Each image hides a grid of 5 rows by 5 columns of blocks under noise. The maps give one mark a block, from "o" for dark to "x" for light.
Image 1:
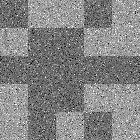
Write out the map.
oxxox
xooxx
ooooo
xooxx
xoxox
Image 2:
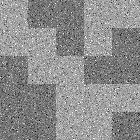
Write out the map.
xooxx
xxoxo
oxxoo
ooxxx
ooxxo
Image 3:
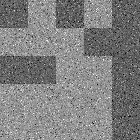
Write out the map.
oxoxo
xxxoo
ooxxo
xxxxo
xxxxo
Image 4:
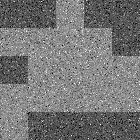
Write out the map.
ooxoo
xxxxo
oxxxx
xxxxx
xoooo
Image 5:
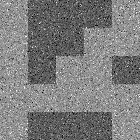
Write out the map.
xooox
xooxx
xoxxo
xxxxx
xooox
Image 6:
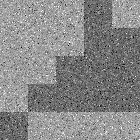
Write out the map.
xxxox
xxxoo
xxooo
xoooo
oxxxx
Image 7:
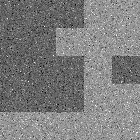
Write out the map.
oooxx
ooxxx
oooxo
oooxx
xxxxx
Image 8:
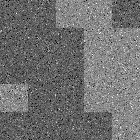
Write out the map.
ooxxo
oooxx
oooxx
xooxx
oooox
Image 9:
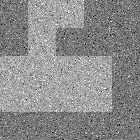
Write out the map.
oxxoo
oxooo
xxxxo
xxxxo
ooooo
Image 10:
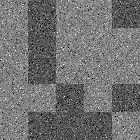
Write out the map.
xoxxo
xoxxx
xoxxx
xxoxo
xooox
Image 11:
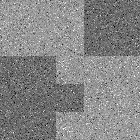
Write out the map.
xxxoo
xxxoo
ooxxx
oooxx
ooxxx
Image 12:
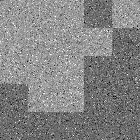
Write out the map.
xxxox
xxxxo
xxxoo
oxxoo
ooooo
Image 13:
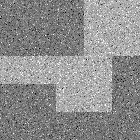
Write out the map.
oooxx
oooxx
xxxxo
ooxxo
ooooo
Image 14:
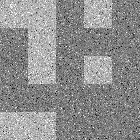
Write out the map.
xxoxo
oxooo
oxoxo
ooooo
xxooo
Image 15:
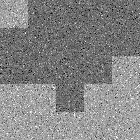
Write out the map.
xoooo
ooooo
oooox
xxoxx
xxxxx
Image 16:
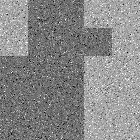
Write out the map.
xooxx
xooox
oooxx
oooxx
oooxx
